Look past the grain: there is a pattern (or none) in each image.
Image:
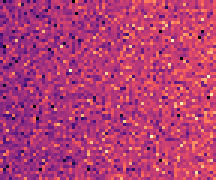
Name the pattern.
a smooth slope
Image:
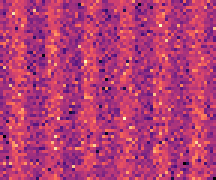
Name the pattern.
vertical stripes
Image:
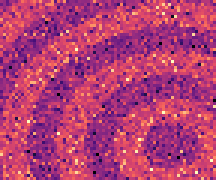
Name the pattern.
rings round one point
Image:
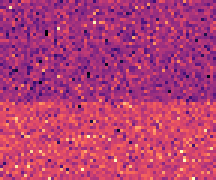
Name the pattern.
a sharp edge
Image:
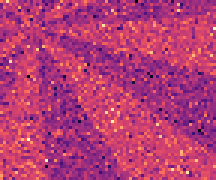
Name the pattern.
spokes from one point
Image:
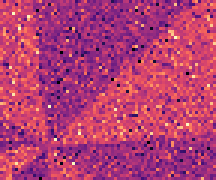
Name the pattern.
spokes from one point
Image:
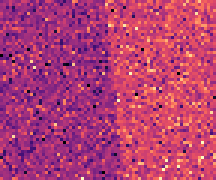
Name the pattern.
a sharp edge
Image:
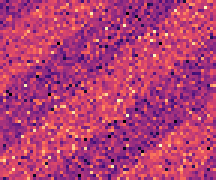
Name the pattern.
diagonal stripes
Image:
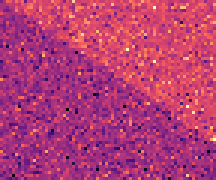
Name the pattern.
a sharp edge
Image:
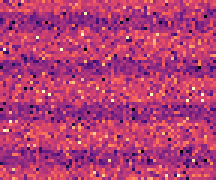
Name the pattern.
horizontal stripes
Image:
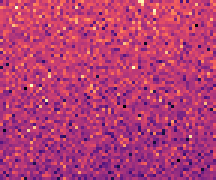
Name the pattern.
a smooth slope
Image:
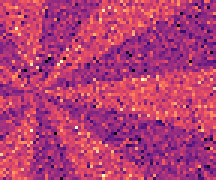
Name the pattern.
spokes from one point
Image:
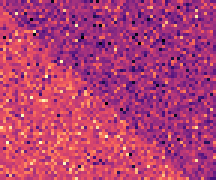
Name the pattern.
a sharp edge
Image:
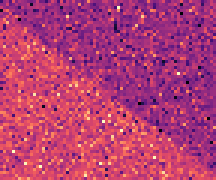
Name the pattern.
a sharp edge
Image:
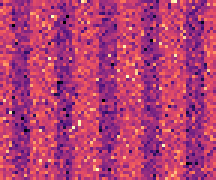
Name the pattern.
vertical stripes
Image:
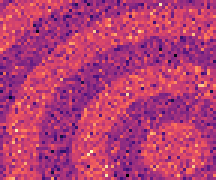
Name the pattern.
rings round one point
